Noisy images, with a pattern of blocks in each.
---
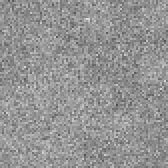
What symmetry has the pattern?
mirrored about the diagonal from the bottom left
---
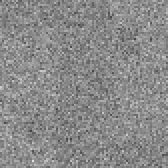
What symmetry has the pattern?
the same after a half turn
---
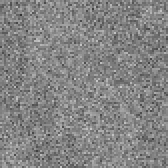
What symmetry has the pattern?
the same after a half turn
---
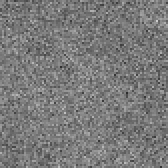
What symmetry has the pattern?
mirrored about the diagonal from the bottom left
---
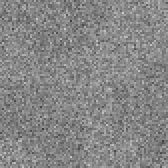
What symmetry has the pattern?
mirrored about the diagonal from the bottom left
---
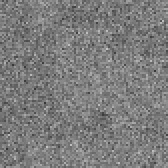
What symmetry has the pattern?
no symmetry
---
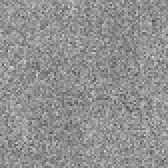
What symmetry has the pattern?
the same after a half turn
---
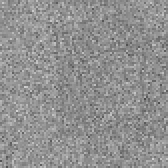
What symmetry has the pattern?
top and bottom mirror each other
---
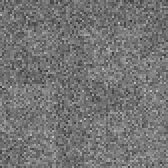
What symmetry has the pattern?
no symmetry
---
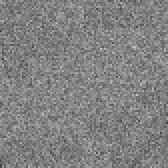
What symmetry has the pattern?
the same after a half turn
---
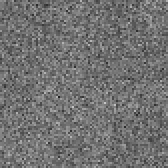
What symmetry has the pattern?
mirrored about the diagonal from the bottom left
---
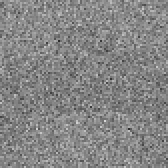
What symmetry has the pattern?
left and right mirror each other
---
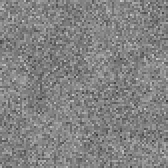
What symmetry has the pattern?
the same after a half turn
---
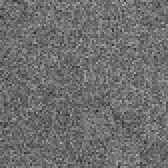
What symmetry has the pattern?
mirrored about the diagonal from the bottom left
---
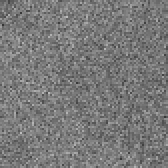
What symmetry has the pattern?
top and bottom mirror each other
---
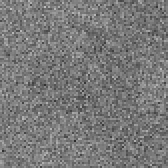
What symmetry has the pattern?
top and bottom mirror each other
